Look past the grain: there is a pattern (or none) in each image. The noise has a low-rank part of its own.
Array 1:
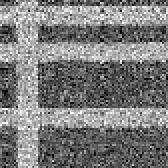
bands of rows crossing bands of columns
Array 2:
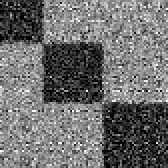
blocks along the diagonal
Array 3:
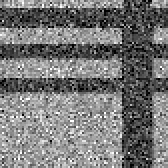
bands of rows crossing bands of columns
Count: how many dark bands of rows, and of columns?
3 and 1
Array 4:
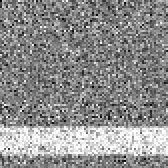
one band of rows
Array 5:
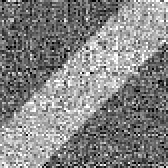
a diagonal band
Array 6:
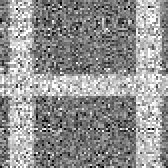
bands of rows crossing bands of columns
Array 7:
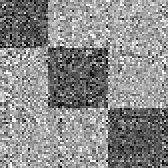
blocks along the diagonal
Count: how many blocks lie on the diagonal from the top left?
3
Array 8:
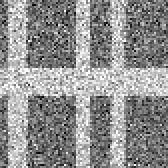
bands of rows crossing bands of columns
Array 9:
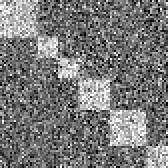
blocks along the diagonal
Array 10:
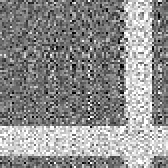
bands of rows crossing bands of columns
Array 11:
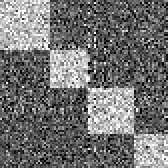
blocks along the diagonal
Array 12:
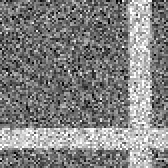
bands of rows crossing bands of columns
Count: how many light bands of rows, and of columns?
1 and 1
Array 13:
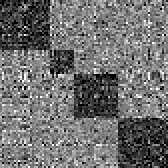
blocks along the diagonal
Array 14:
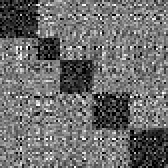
blocks along the diagonal
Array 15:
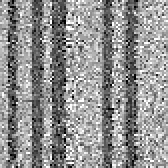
bands of columns
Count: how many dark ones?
5
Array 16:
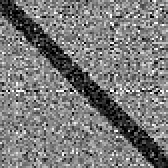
a diagonal band
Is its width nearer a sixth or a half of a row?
a sixth
